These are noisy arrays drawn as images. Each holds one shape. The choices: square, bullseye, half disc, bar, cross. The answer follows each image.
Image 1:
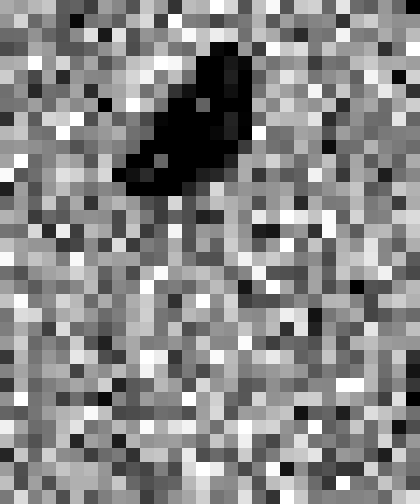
dark half disc, top middle
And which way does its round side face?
down and right
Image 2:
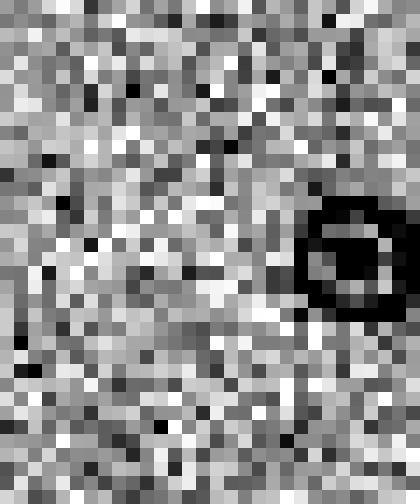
dark bullseye, middle right
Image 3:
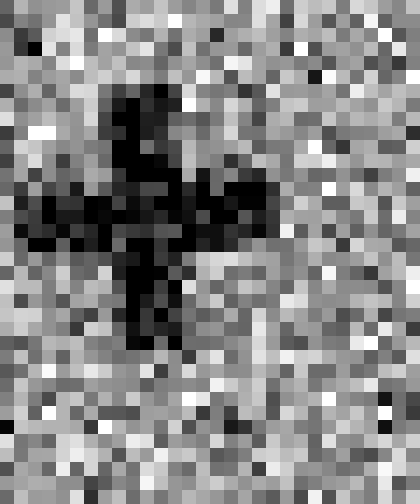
dark cross
